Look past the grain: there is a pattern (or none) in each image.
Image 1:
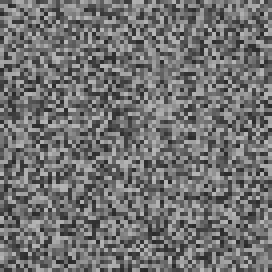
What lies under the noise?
only noise
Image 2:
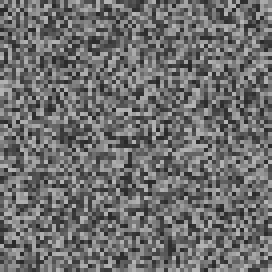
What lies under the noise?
only noise
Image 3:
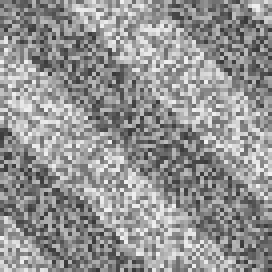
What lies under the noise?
diagonal stripes
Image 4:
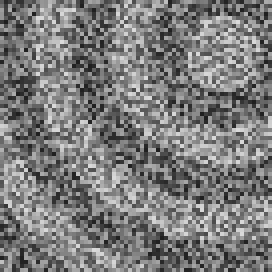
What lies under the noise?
rings round one point
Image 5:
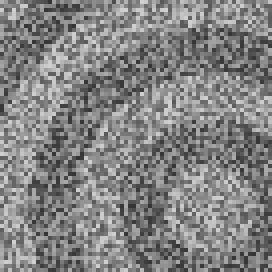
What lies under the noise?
rings round one point
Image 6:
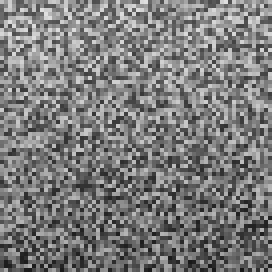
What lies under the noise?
a smooth slope
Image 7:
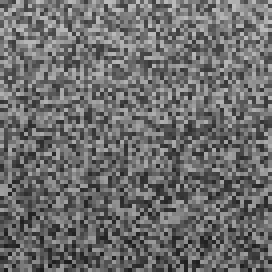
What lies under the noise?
a smooth slope
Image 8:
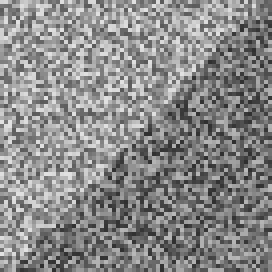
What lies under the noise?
a sharp edge
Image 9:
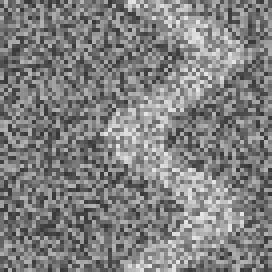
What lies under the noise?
a wavy band
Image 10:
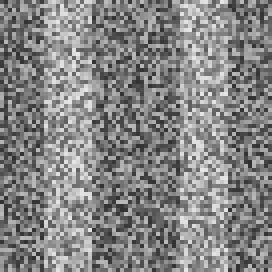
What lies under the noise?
vertical stripes
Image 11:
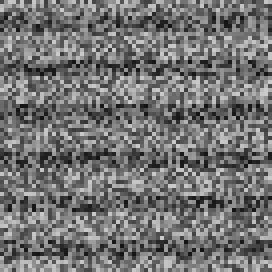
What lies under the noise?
horizontal stripes
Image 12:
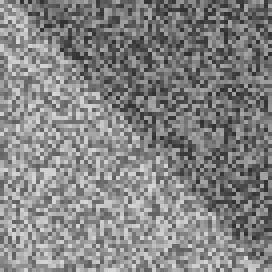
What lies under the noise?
a sharp edge
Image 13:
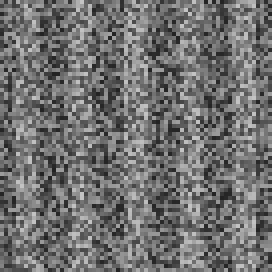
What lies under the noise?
vertical stripes
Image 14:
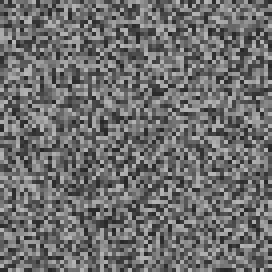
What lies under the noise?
only noise
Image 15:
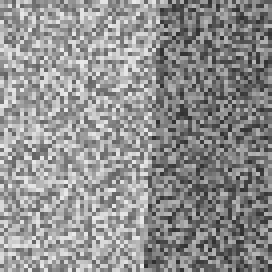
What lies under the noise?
a sharp edge
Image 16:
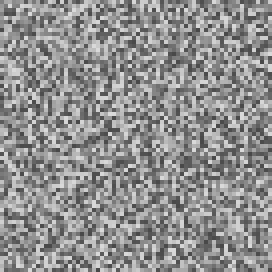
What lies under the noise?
only noise
